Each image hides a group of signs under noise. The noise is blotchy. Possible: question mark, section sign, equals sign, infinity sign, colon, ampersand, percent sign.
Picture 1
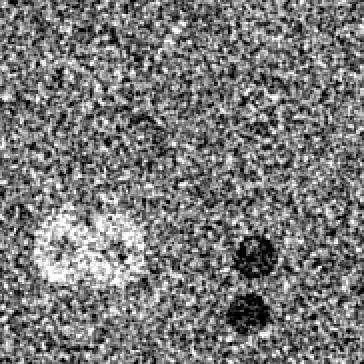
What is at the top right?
nothing
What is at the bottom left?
infinity sign
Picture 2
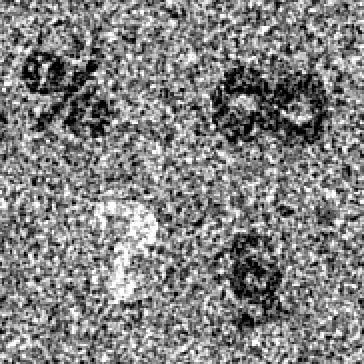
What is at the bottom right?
section sign
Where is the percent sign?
top left
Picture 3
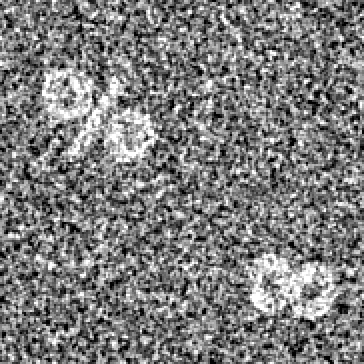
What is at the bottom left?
nothing
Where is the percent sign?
top left
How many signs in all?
2
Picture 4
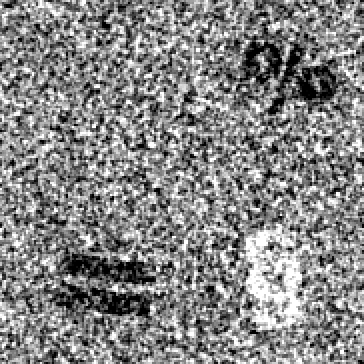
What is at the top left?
nothing
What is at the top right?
percent sign
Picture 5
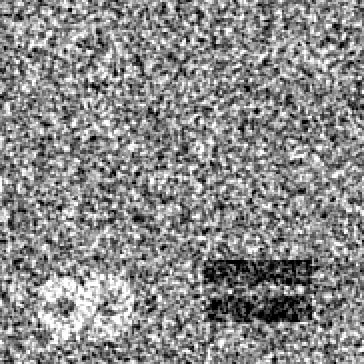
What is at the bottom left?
infinity sign
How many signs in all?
2
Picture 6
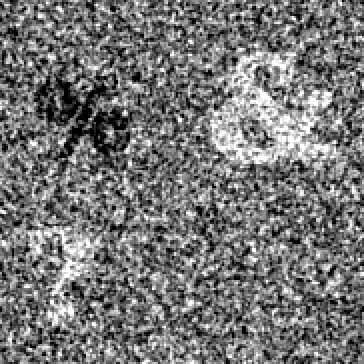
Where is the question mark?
bottom left
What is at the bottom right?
nothing
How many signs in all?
3
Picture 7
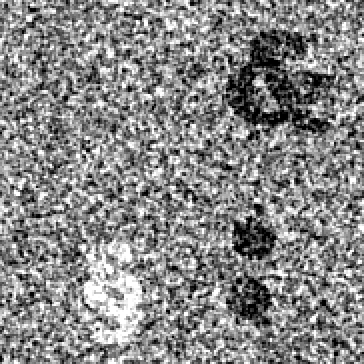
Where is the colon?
bottom right
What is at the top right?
ampersand
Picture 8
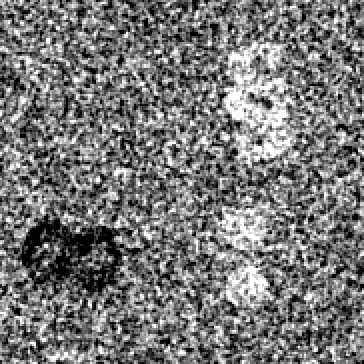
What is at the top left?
nothing
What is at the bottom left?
infinity sign
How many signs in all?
3
